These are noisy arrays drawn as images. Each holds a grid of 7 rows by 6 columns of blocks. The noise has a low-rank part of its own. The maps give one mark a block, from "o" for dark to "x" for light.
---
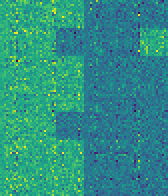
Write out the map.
x x x o o o
x x o o o x
x x x o o o
x x x o o o
x x o o o o
x x x o o o
x x x o o o
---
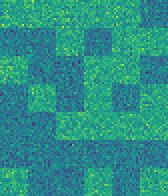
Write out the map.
x x x x x o
o o x o x x
x o o x x o
o x o x o x
o o x x x x
o o o o o o
x o o x o x
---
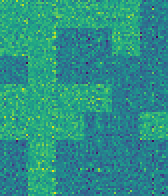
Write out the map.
x x x x x o
x x o o x o
o x o o o o
x x x x o o
x x x o o x
o x o o o o
o x o o o o
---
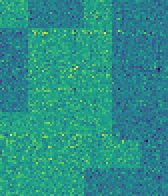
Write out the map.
x o o x o o
o x x x o o
o x x x o o
o x x x o o
x x x x o o
x x x x x o
x x x o o o
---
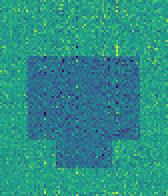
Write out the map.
x x x x x x
x x x x x x
x o o o o x
x o o o o x
x o o o o x
x x o o x x
x x x x x x
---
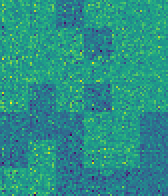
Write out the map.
x x o x x x
x x x o x x
x x x x x x
x o x o x x
o o o x x o
o x o x x o
x x o o o o
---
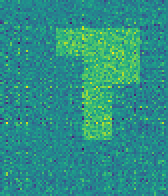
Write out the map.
o o o o o o
o o x x x o
o o o x x o
o o o x o o
o o o x o o
o o o o o o
o o o o o o
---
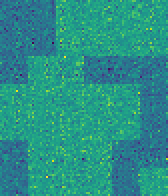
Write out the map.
o o x x x x
o o x x x x
o x x o o o
x x x x x o
x x x x x o
o x x x o o
o x x x o x
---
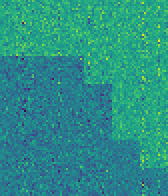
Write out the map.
x x x x x x
x x x x x x
o o o x x x
o o o o x x
o o o o x x
o o o o o x
o o o o o o
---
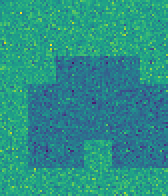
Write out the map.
x x x x x x
x x x x x x
x x o o o x
x o o o o o
x o o o o o
x o o x o o
x x x x x x
